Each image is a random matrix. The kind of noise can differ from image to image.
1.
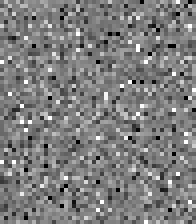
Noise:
heavy tails
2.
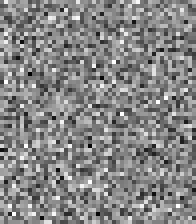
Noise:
independent entries
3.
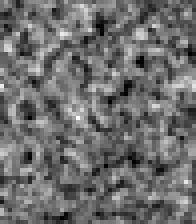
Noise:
blotchy
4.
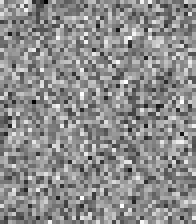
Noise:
independent entries
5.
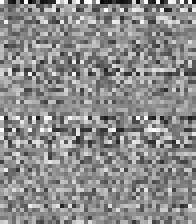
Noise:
rows of uneven size
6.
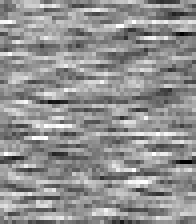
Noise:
streaked along the rows
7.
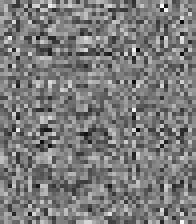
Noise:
low rank plus noise
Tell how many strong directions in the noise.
three or four
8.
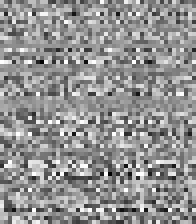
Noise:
rows of uneven size
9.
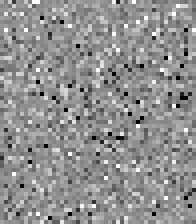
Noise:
heavy tails
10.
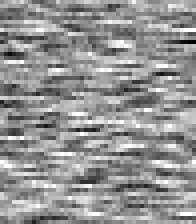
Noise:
streaked along the rows
